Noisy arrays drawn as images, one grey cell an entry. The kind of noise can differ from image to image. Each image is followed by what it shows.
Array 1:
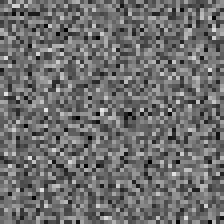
independent entries
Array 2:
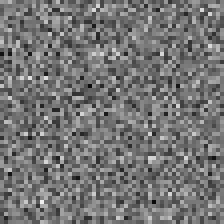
low rank plus noise
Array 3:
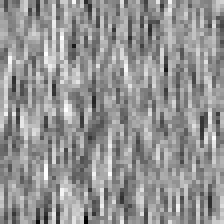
streaked along the columns
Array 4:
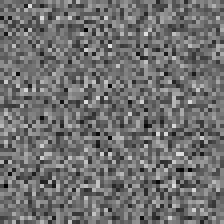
low rank plus noise
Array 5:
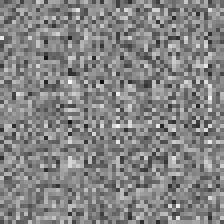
low rank plus noise
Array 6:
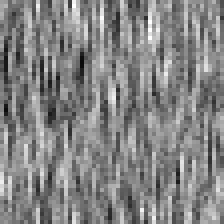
streaked along the columns
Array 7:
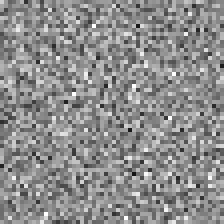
independent entries
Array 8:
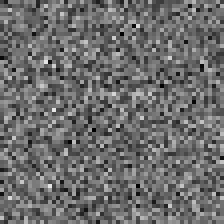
independent entries
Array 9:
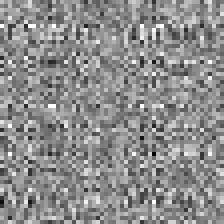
low rank plus noise
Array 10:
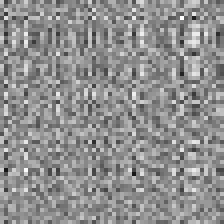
low rank plus noise
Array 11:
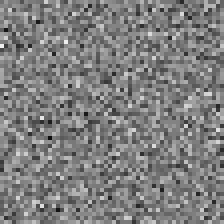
independent entries
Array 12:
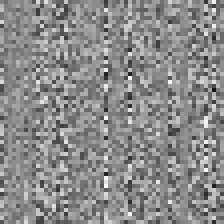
columns of uneven size
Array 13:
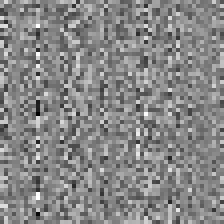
columns of uneven size
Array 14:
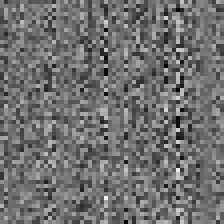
columns of uneven size
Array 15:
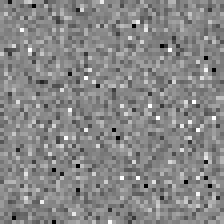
heavy tails
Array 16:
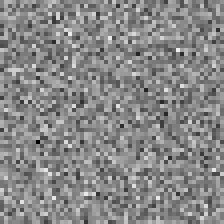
independent entries
